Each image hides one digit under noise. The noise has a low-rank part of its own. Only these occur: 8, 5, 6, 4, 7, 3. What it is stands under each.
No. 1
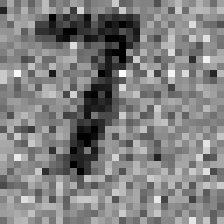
7
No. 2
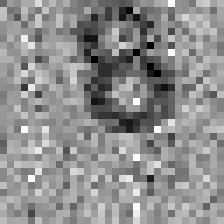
8
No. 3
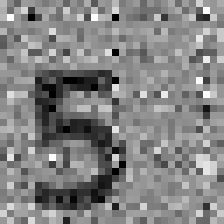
5
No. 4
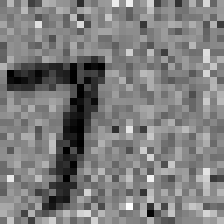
7
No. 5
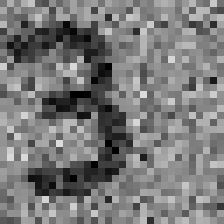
3
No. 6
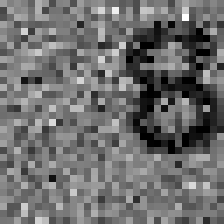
8
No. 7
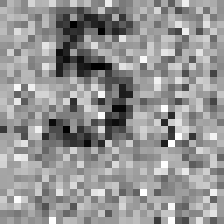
5
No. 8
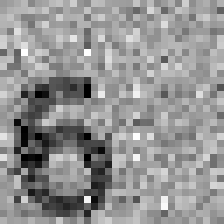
6
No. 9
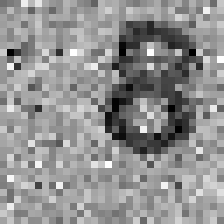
8
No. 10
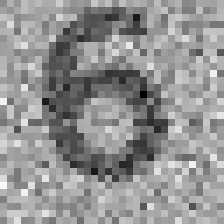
6
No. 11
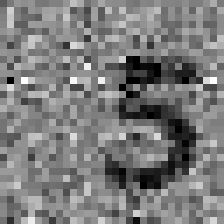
5
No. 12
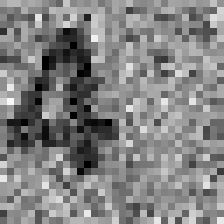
4
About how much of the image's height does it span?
two thirds
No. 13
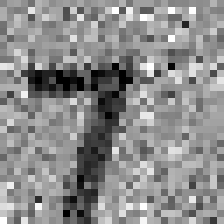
7
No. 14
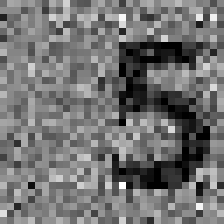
5
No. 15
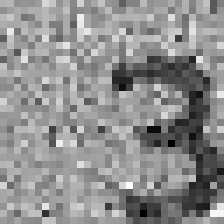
3
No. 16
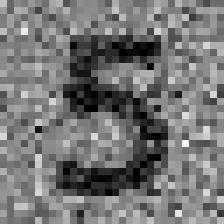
5
